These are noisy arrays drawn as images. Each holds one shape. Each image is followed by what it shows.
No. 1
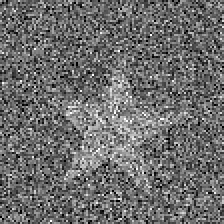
star
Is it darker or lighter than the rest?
lighter
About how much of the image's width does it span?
two thirds
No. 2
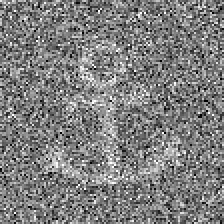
anchor
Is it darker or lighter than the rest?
lighter
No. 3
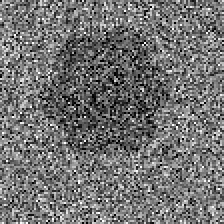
flower
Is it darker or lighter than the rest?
darker
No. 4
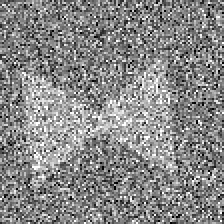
bow tie
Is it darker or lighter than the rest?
lighter
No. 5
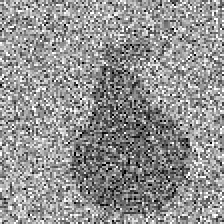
pear
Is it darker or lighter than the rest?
darker
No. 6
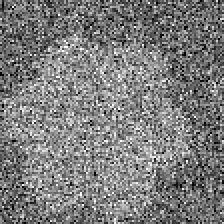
flower
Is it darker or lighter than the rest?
lighter
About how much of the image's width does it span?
nearly all
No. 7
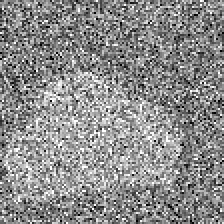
cloud
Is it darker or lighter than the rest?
lighter
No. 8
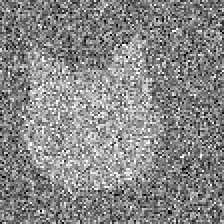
cat's head
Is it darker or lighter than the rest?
lighter
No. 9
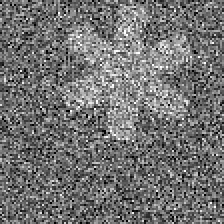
asterisk
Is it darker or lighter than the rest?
lighter
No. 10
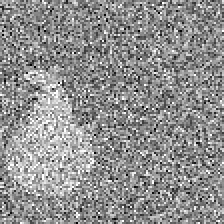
pear
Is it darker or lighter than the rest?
lighter
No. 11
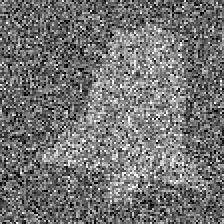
bell
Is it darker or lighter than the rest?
lighter
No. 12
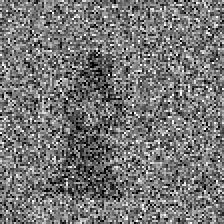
chess bishop
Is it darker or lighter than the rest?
darker
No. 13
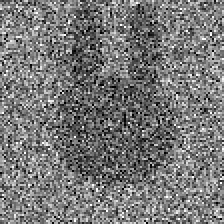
rabbit's head
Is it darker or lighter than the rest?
darker
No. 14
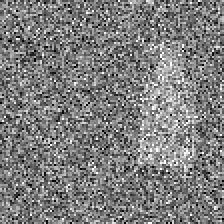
bottle
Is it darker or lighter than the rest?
lighter
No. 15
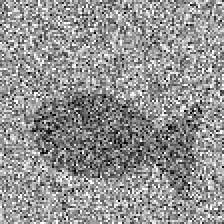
fish
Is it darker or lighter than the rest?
darker
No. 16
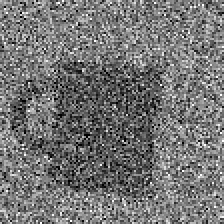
cup
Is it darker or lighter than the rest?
darker
